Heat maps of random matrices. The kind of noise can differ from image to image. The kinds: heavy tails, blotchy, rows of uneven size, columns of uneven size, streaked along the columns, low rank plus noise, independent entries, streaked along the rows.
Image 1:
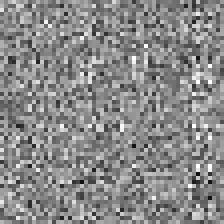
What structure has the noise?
low rank plus noise
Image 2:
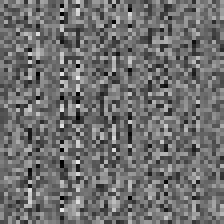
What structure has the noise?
columns of uneven size
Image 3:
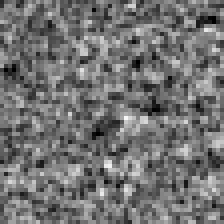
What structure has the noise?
blotchy
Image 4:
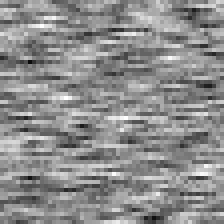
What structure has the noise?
streaked along the rows
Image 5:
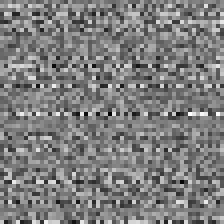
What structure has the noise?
rows of uneven size
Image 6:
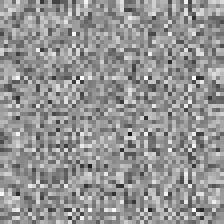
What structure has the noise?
low rank plus noise
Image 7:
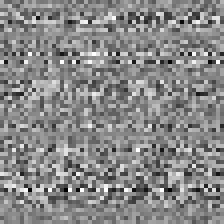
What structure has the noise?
rows of uneven size
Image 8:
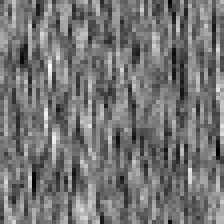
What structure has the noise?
streaked along the columns
